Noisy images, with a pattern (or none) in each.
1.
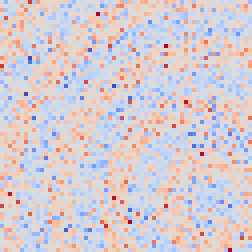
rings round one point
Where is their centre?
bottom right
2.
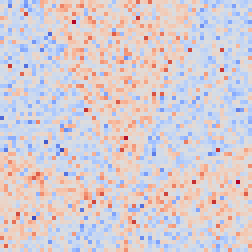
spokes from one point
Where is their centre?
bottom middle
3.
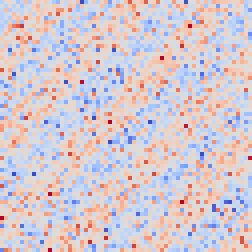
diagonal stripes
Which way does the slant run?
bottom left to top right
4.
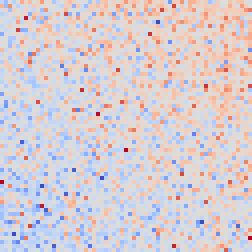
a smooth slope
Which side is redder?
top right
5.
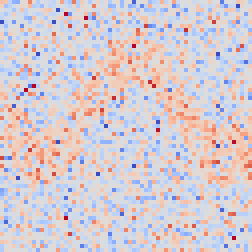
a wavy band
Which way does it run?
left to right
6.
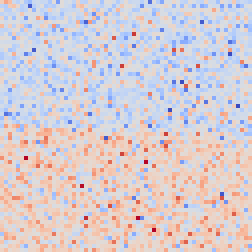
a sharp edge
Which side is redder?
bottom
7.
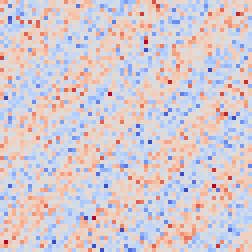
diagonal stripes
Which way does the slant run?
bottom left to top right
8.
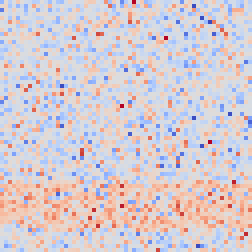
one horizontal stripe
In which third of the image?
bottom
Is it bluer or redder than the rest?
redder
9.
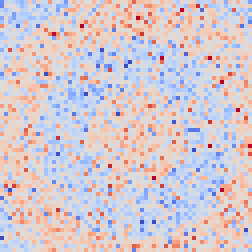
rings round one point
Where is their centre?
centre
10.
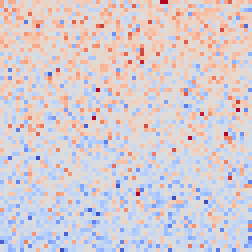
a smooth slope
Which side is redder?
top
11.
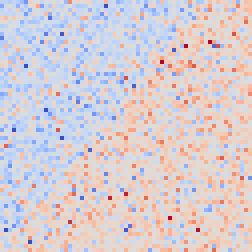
a sharp edge
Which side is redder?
bottom right
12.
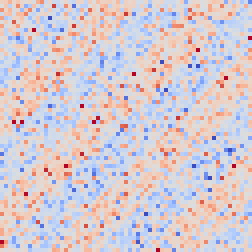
diagonal stripes
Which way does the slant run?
bottom left to top right
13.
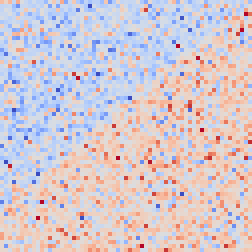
a sharp edge
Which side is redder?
bottom right
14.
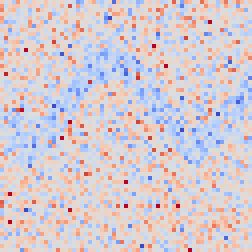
a wavy band
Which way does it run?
left to right
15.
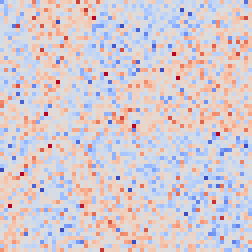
spokes from one point
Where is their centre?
middle left
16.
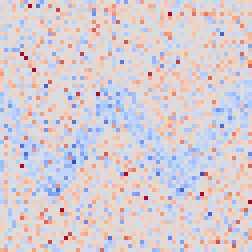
a wavy band
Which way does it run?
left to right
